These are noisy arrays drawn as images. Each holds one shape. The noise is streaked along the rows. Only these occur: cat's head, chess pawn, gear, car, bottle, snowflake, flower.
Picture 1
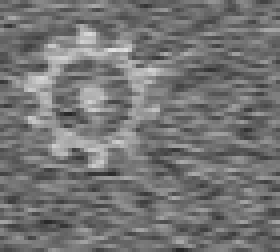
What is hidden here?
light gear
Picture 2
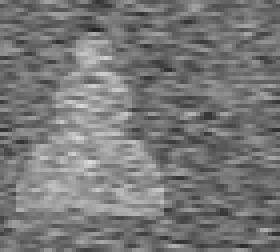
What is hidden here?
light chess pawn
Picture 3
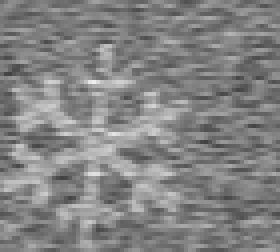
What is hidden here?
light snowflake
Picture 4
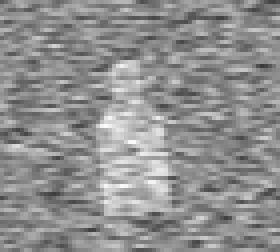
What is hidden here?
light bottle
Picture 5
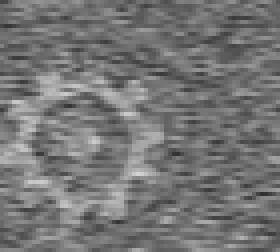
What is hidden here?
light gear
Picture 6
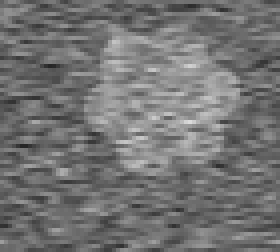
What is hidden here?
light flower
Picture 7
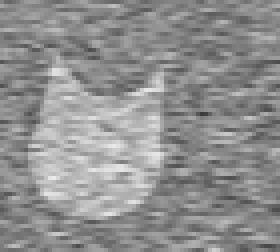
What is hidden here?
light cat's head
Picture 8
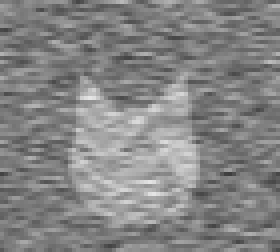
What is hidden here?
light cat's head
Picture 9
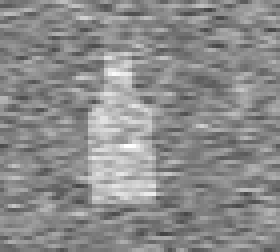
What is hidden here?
light bottle
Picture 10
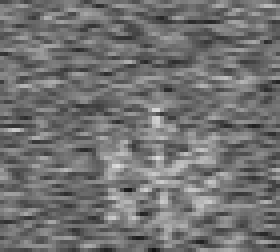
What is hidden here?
light snowflake
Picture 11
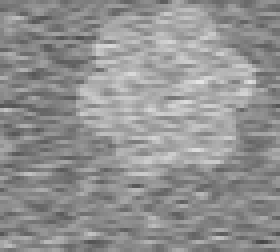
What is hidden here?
light flower
